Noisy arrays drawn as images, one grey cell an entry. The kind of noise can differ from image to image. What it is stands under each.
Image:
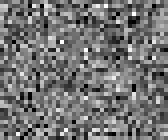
low rank plus noise
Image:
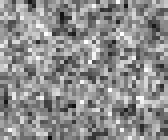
blotchy
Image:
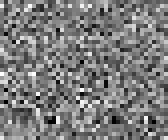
low rank plus noise
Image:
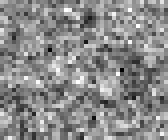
blotchy
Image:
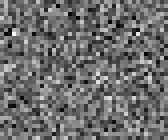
independent entries
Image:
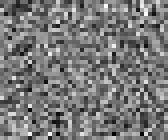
low rank plus noise
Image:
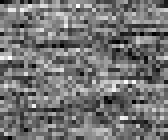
streaked along the rows
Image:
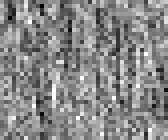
streaked along the columns
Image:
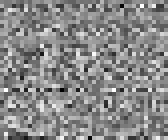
rows of uneven size
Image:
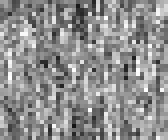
streaked along the columns
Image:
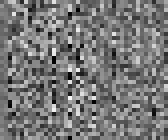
columns of uneven size
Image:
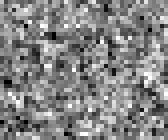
blotchy
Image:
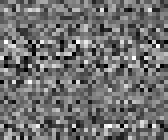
rows of uneven size
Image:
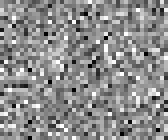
heavy tails
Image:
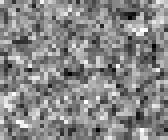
blotchy
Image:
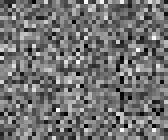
low rank plus noise
